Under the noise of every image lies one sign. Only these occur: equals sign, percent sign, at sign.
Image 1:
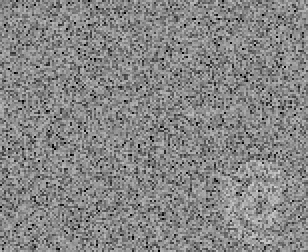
at sign
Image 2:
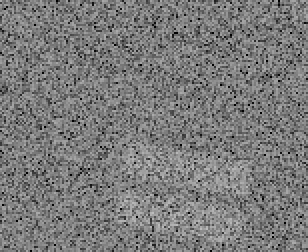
equals sign
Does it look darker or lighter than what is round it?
lighter
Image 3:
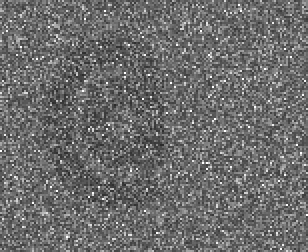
at sign
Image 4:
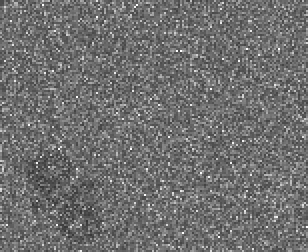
percent sign
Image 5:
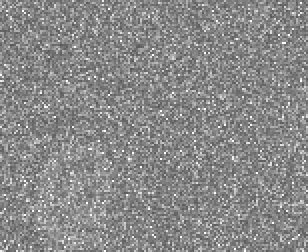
at sign
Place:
bottom left
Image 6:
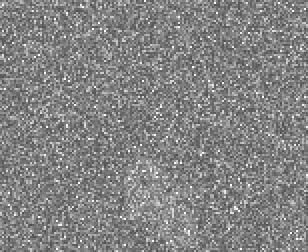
percent sign
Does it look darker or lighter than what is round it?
lighter
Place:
bottom middle
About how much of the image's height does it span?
a third
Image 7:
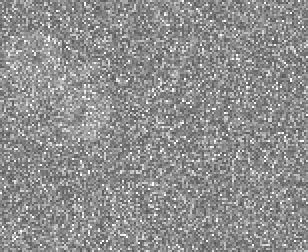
percent sign
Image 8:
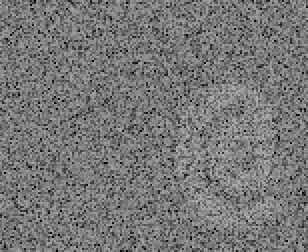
at sign
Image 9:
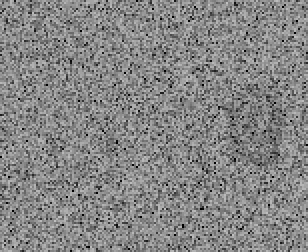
at sign
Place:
middle right
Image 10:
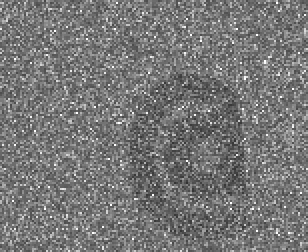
at sign
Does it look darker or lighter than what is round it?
darker
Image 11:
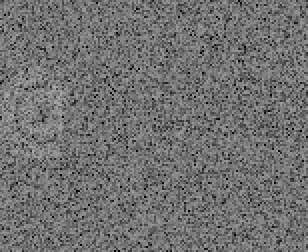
at sign
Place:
middle left
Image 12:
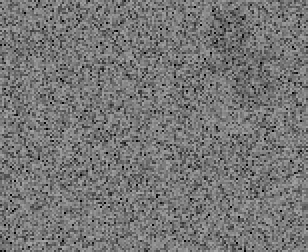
percent sign
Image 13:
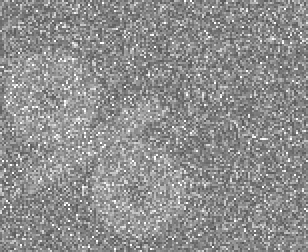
percent sign
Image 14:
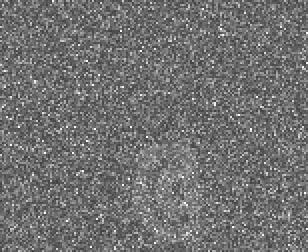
at sign
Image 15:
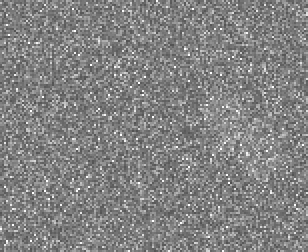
percent sign
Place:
middle right
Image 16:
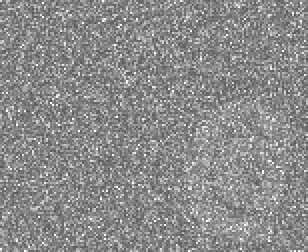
at sign
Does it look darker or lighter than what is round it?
lighter
